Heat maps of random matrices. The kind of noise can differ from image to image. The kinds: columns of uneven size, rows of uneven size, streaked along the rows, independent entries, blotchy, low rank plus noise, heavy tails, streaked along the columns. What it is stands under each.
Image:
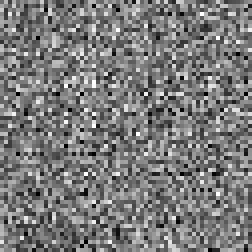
low rank plus noise
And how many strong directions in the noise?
five to eight
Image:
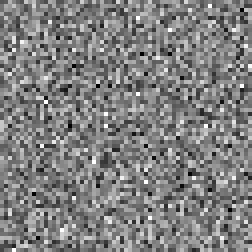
independent entries
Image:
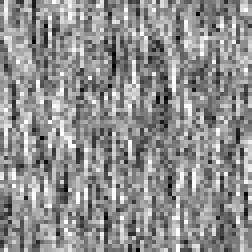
streaked along the columns
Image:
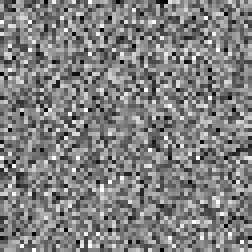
independent entries
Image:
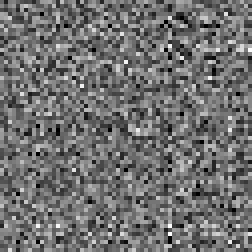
low rank plus noise
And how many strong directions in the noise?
one
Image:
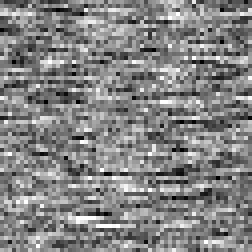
streaked along the rows
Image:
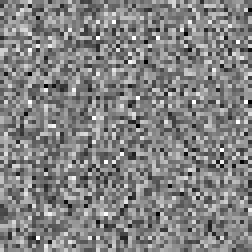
low rank plus noise
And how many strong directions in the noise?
one
